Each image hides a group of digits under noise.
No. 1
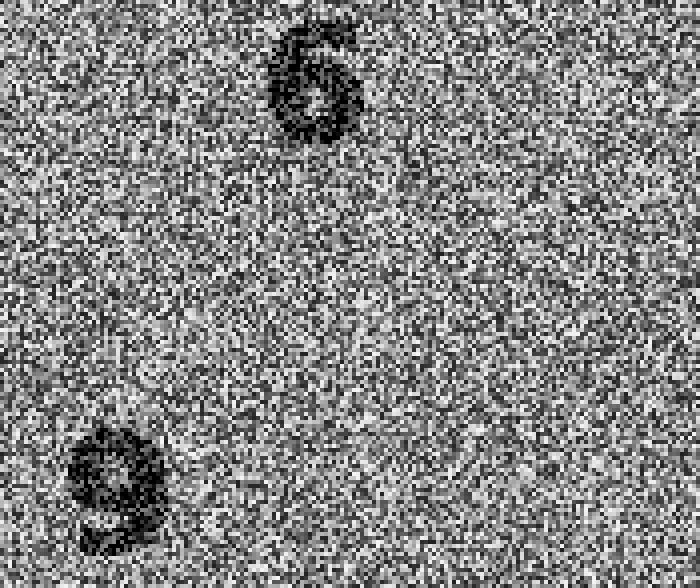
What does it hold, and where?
top middle: 6; bottom left: 9
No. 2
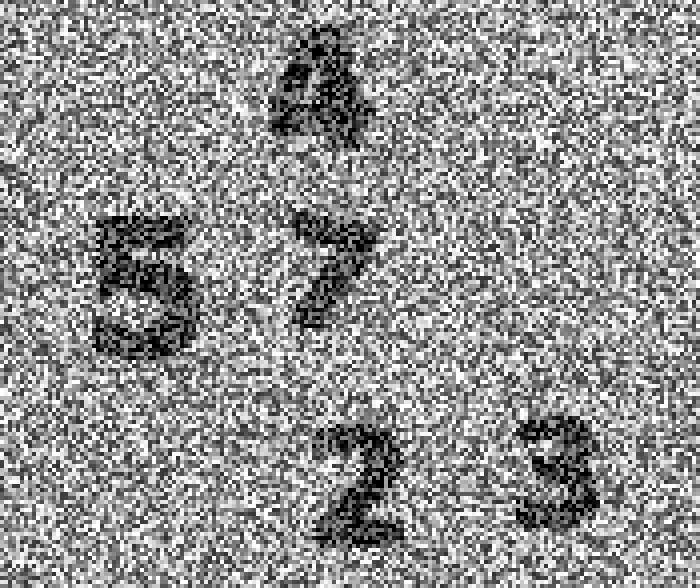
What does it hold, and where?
top middle: 4; middle left: 5; centre: 7; bottom middle: 2; bottom right: 3
